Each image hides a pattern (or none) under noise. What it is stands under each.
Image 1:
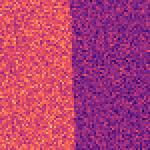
a sharp edge
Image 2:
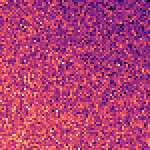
a smooth slope
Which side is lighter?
bottom left
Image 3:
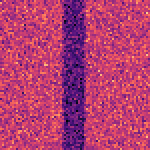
one vertical stripe
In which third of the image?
middle
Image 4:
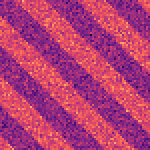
diagonal stripes
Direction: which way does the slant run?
top left to bottom right
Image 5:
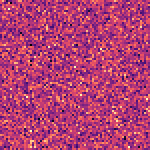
only noise
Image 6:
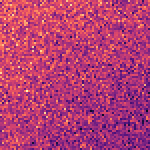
a smooth slope
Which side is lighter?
top left
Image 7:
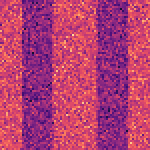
vertical stripes
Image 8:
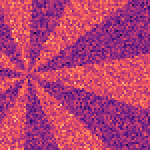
spokes from one point
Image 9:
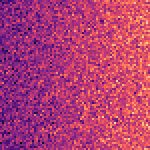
a smooth slope
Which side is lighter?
right
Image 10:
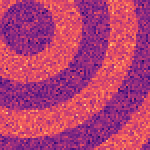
rings round one point
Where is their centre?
top left
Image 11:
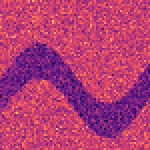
a wavy band
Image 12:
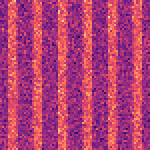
vertical stripes
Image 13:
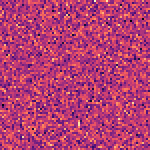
only noise
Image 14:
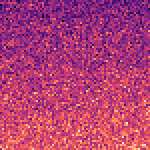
a smooth slope
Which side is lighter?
bottom
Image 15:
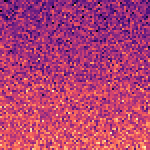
a smooth slope
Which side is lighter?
bottom
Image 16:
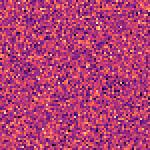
only noise
